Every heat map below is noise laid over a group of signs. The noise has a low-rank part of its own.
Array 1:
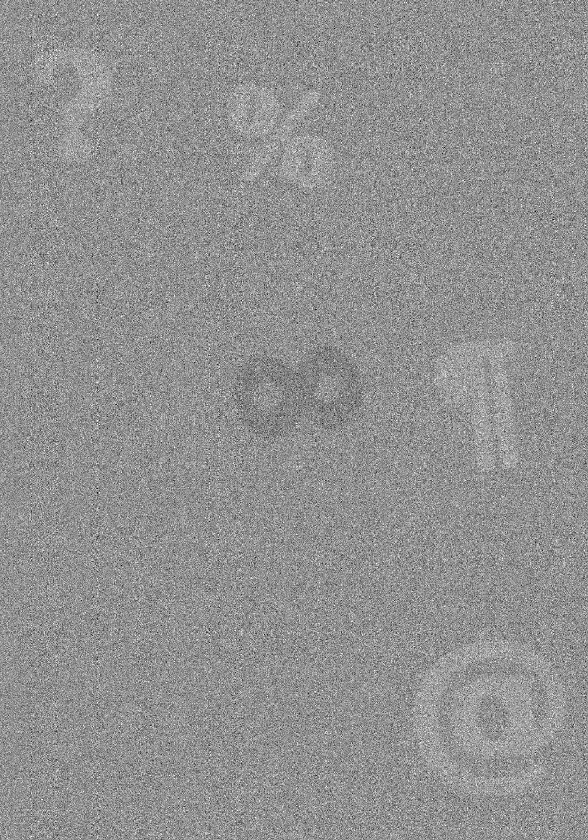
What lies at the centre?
infinity sign
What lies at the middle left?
nothing
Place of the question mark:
top left
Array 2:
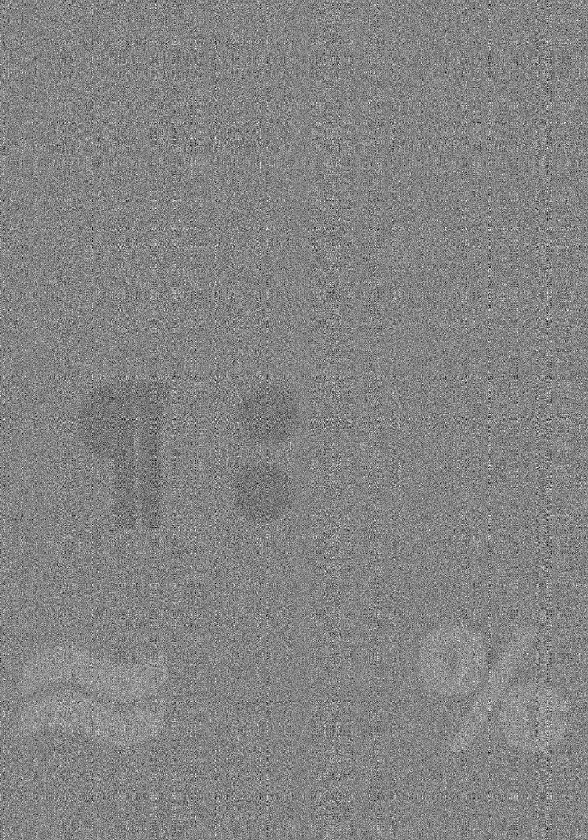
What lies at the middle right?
nothing
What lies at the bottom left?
approximately sign
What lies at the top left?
nothing
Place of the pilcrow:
middle left
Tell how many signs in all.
4
